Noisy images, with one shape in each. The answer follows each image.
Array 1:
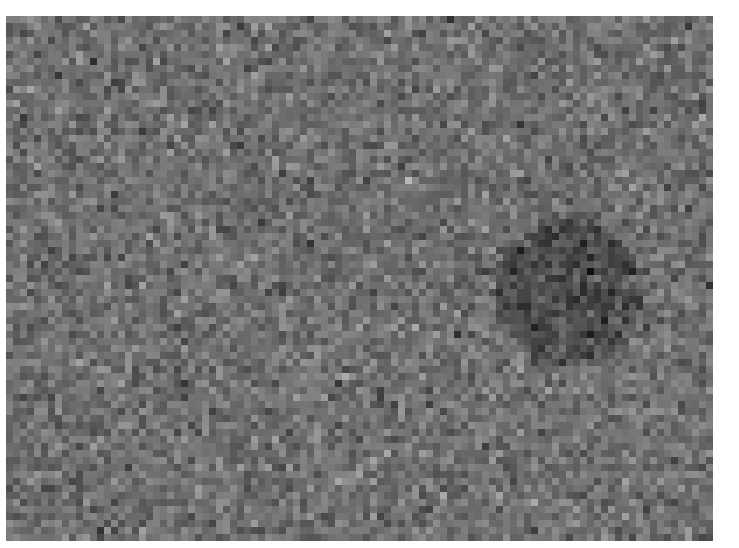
disc
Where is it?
middle right
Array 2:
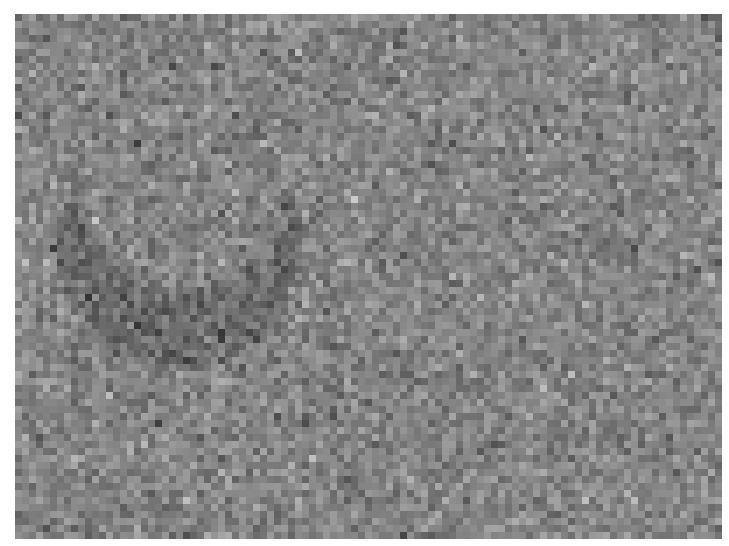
crescent
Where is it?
middle left
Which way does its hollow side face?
up
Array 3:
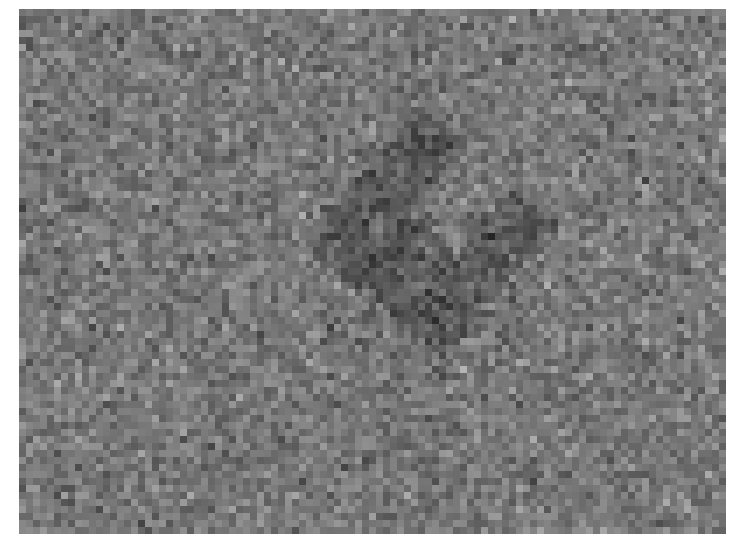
square with a notch
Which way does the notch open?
up and right
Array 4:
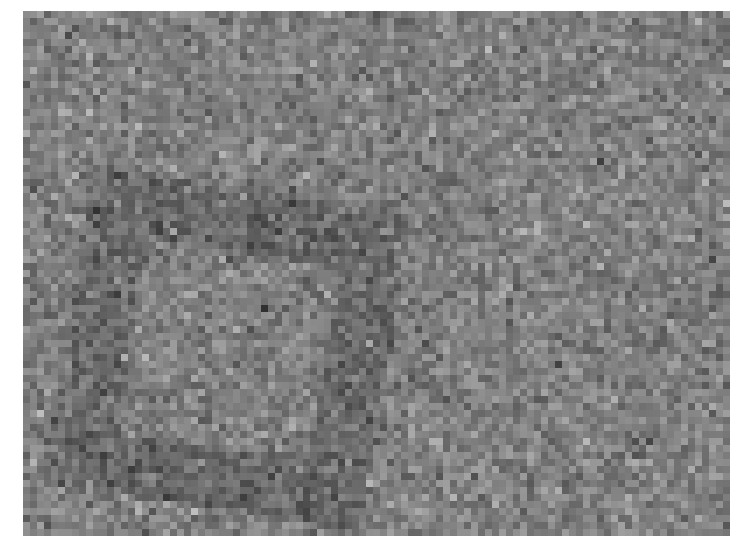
square frame
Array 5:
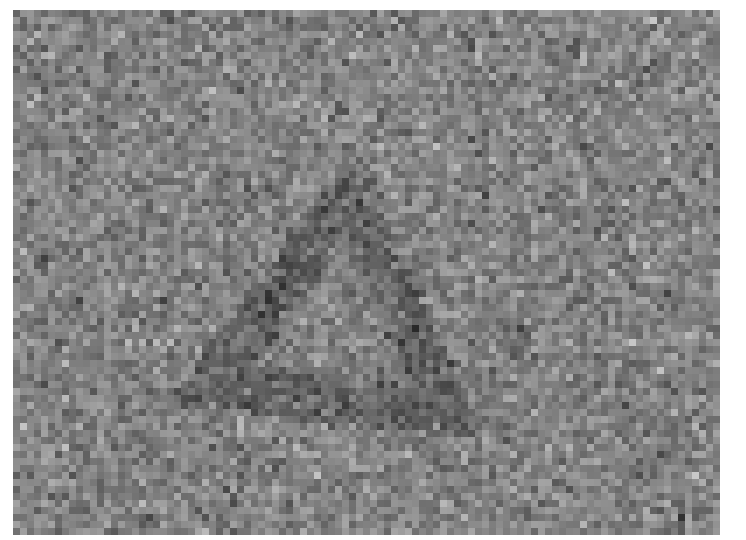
triangle frame
